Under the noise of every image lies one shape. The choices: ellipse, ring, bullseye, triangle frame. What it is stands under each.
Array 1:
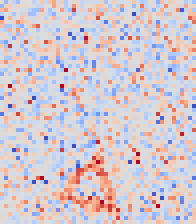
triangle frame
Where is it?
bottom middle
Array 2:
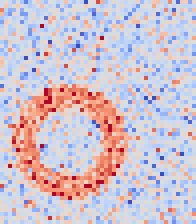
ring
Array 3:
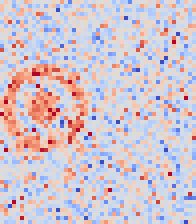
bullseye
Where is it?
middle left
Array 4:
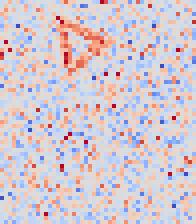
triangle frame
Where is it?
top middle
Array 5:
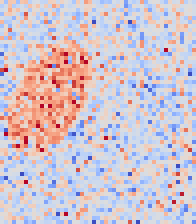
ellipse
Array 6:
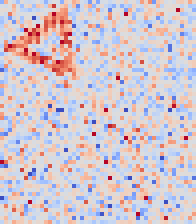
triangle frame
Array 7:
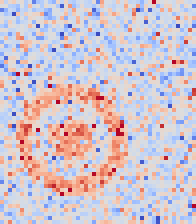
bullseye
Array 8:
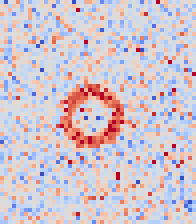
ring
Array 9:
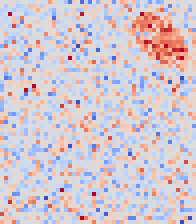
ellipse
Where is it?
top right
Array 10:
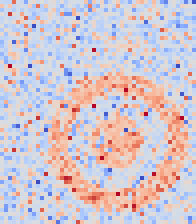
bullseye
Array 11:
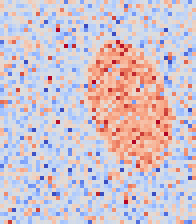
ellipse
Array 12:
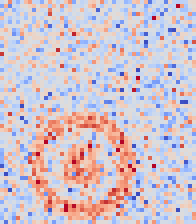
bullseye
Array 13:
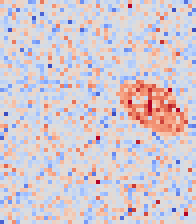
ellipse
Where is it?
middle right
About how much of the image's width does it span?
a third
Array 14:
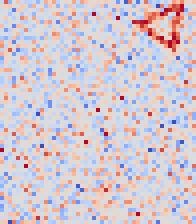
triangle frame
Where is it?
top right
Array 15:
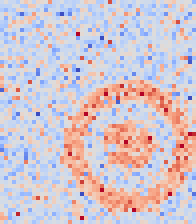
bullseye
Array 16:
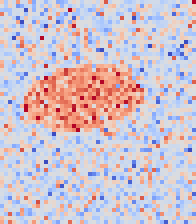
ellipse
